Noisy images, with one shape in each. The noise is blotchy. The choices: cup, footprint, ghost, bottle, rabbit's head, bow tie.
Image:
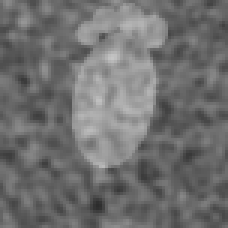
footprint
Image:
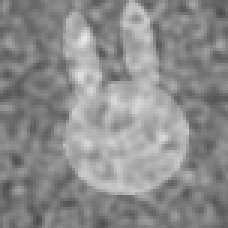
rabbit's head
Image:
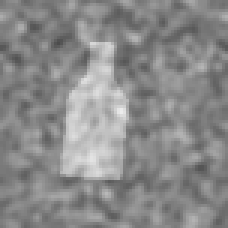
bottle
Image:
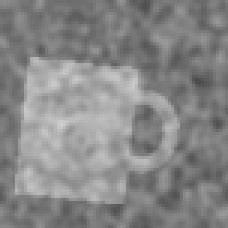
cup
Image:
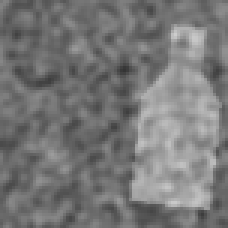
bottle
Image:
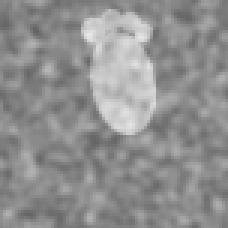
footprint
